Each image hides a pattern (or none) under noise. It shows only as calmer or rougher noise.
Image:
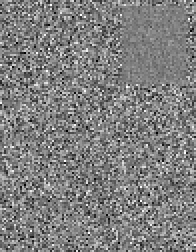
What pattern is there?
one block
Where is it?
top right
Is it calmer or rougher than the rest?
calmer
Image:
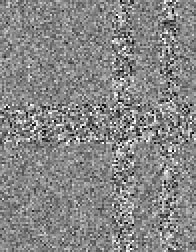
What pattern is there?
bands of rows crossing bands of columns
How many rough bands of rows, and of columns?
1 and 2
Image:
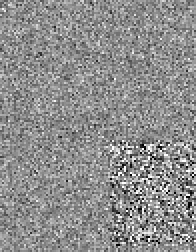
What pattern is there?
one block
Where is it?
bottom right
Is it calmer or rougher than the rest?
rougher
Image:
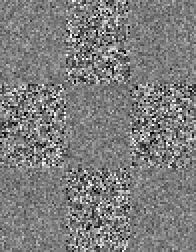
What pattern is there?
a checkerboard
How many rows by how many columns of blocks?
3 by 3
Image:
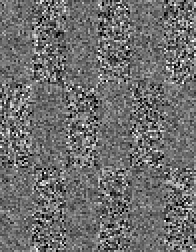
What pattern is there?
a checkerboard
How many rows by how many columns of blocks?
3 by 6
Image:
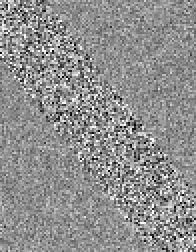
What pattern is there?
a diagonal band
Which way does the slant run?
top left to bottom right
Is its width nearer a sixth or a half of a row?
a half
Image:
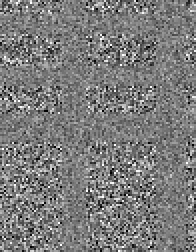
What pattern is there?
bands of rows crossing bands of columns
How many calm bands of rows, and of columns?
3 and 2
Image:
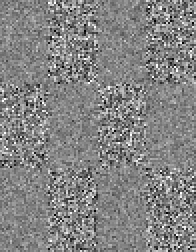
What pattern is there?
a checkerboard
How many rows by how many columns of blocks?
3 by 4
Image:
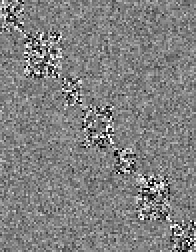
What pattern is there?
blocks along the diagonal
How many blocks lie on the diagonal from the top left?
7
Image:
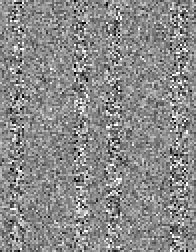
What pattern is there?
bands of columns
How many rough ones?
4
